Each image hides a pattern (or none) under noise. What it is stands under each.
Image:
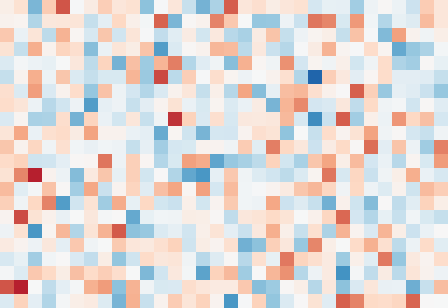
only noise
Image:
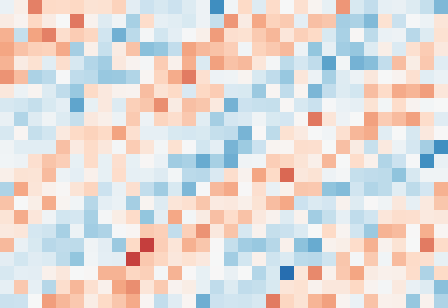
diagonal stripes
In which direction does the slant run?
bottom left to top right
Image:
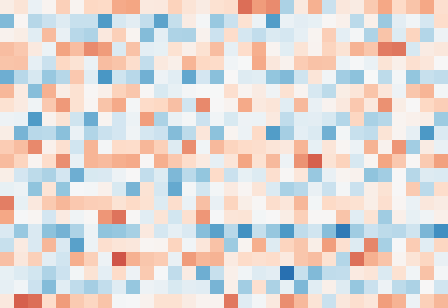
horizontal stripes
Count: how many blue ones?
6
